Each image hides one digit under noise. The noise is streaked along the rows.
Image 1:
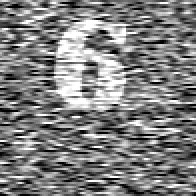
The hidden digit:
6
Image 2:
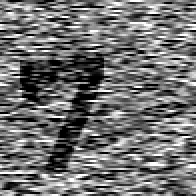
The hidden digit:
7
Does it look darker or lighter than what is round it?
darker
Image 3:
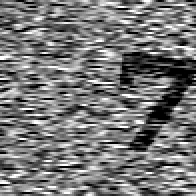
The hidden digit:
7
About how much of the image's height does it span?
half
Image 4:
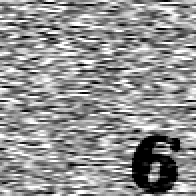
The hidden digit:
6
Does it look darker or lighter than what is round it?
darker
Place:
bottom right
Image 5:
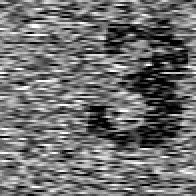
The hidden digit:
3
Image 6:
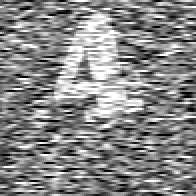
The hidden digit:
4
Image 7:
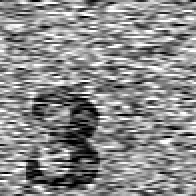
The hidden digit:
3
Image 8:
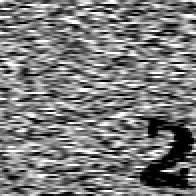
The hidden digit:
2
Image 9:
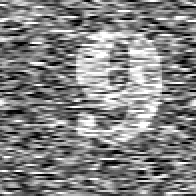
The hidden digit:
9
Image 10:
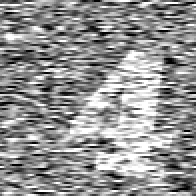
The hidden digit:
4
